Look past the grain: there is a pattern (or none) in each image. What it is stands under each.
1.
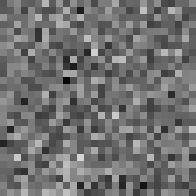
only noise
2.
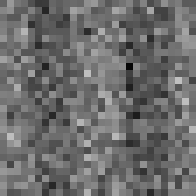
vertical stripes
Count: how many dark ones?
2
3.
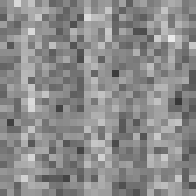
vertical stripes
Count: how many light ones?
3
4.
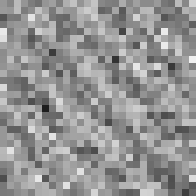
diagonal stripes
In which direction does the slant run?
top left to bottom right
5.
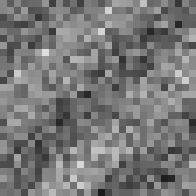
diagonal stripes
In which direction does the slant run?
bottom left to top right
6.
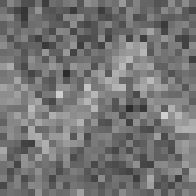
a wavy band
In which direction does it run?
left to right
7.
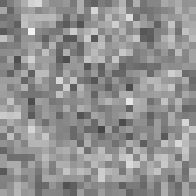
rings round one point
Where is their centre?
top middle
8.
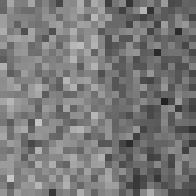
a sharp edge
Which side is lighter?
left
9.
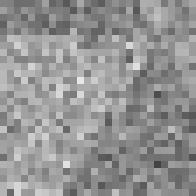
spokes from one point
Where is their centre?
top right
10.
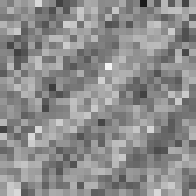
diagonal stripes
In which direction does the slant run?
bottom left to top right
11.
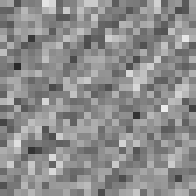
diagonal stripes
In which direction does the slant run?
bottom left to top right
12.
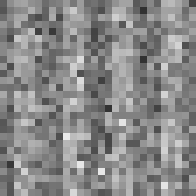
vertical stripes
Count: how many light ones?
4
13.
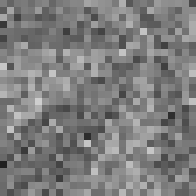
spokes from one point
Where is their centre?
top right
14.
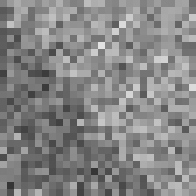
a sharp edge
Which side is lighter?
top right
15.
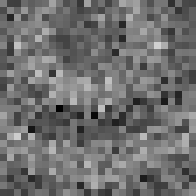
rings round one point
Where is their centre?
top middle
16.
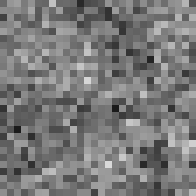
spokes from one point
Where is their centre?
middle right
